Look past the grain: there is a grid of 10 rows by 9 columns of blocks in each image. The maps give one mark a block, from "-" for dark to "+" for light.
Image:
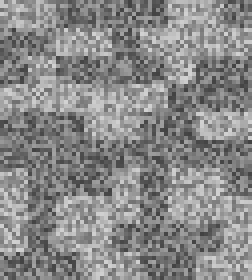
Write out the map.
+ + - - - - + + -
- - + + - + + + +
- + - - - - + - -
+ + + + + + - - -
- - - + + - - + +
- - - - - - - - -
+ - - - + - + + -
+ - + + + - + + +
+ - + + - - - - +
- - - + + - - + +
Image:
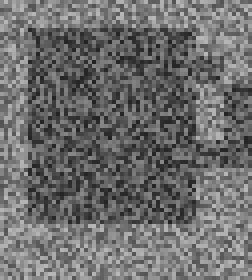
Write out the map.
+ + + + + + + + +
+ - - - - - - + +
+ - - - - - - - +
+ - - - - - - + -
+ - - - - - - + -
+ - - - - - - - -
+ - - - - - - + +
+ - - - - - - + +
+ + + + + + + + +
+ + + + + + + + +
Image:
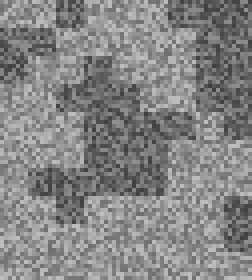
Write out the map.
+ + - + + + - - -
- - + + + + + - -
- + + - + + + - -
+ + - - - + + - -
+ + + - - - - + -
+ + + - - - + + +
+ - - - - - + + +
+ + - + + + + + -
+ + + + + + + + -
+ + + + + + + + +
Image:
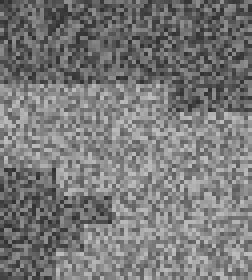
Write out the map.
- - - - - - - - -
- - - - - - - - -
- - - - - - - - -
+ + + + + + - - -
+ + + + + + + + +
+ + + + + + + + +
- - + + + + + + +
- - - - + + + + +
- - - + + + + + +
- - + + + + + + +
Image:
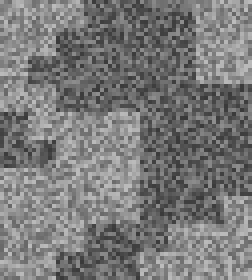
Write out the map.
+ + + - - - - + +
+ + - - - - - + +
+ - - - - - - + +
+ + - - - - - - -
- + + + + - - - -
- - + + + - - - -
+ + + + + - - - -
+ + + + + - - - +
+ + + - - - + + +
+ + - - - + + + +
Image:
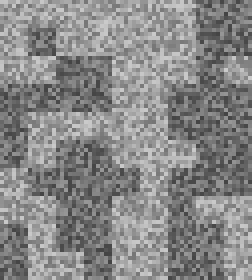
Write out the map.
+ + + + + + + - -
+ - + + + + + - -
+ + - - + + + - +
- - - - + + - - -
- + + + + + - - -
- + - - + + + - -
+ - - - - + - - -
+ + - - + + - + +
- + - - + + - - +
- + + - + + - - +
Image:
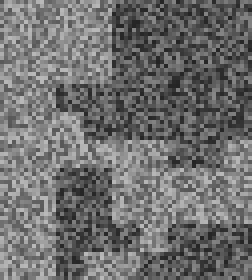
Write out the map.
+ + + + - - - - -
+ + + + - - - - -
+ + + + - - - - -
+ + - - - - - - -
+ + + - - - - - -
+ + + + + + - - +
+ + - - + + + + +
+ + - - + + + + +
+ + - - - + - - -
+ + - + + - - - -
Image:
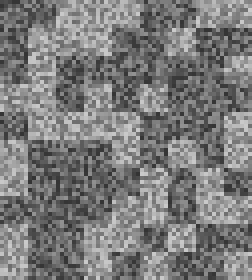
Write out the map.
- - + + + - - + +
- + + + - - + - -
- + - - - - - - +
+ + - + - + - - -
- + + + + - - - +
+ - - - + - + - +
+ - - - - + - + -
- - - - + + - + +
+ - - + + - + - -
+ - - + - + - - +
